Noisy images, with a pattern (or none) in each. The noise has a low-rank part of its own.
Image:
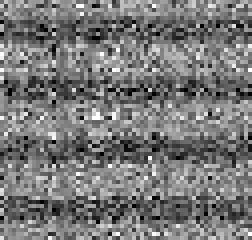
horizontal stripes
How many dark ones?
4
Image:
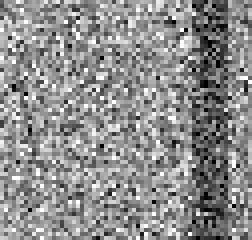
one vertical stripe
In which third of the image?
right
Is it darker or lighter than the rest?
darker
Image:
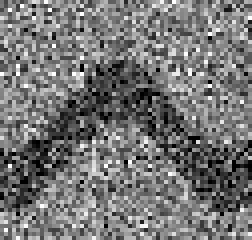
a wavy band
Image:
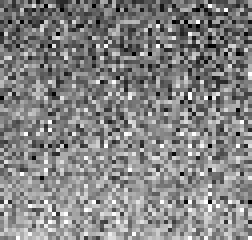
a smooth slope
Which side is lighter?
bottom
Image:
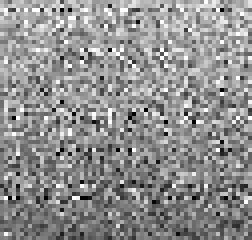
a smooth slope
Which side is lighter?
top
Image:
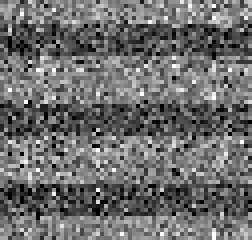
horizontal stripes
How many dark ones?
3
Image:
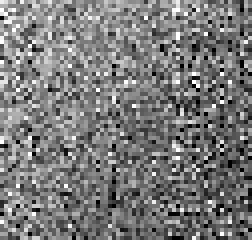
a smooth slope
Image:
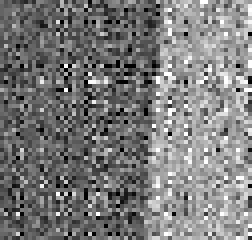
a sharp edge
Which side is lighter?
right
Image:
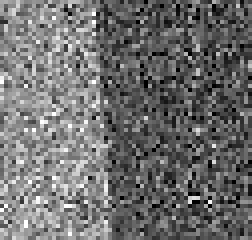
a sharp edge
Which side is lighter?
left
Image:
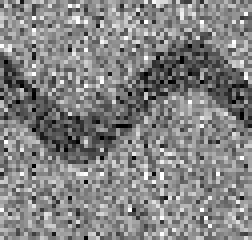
a wavy band
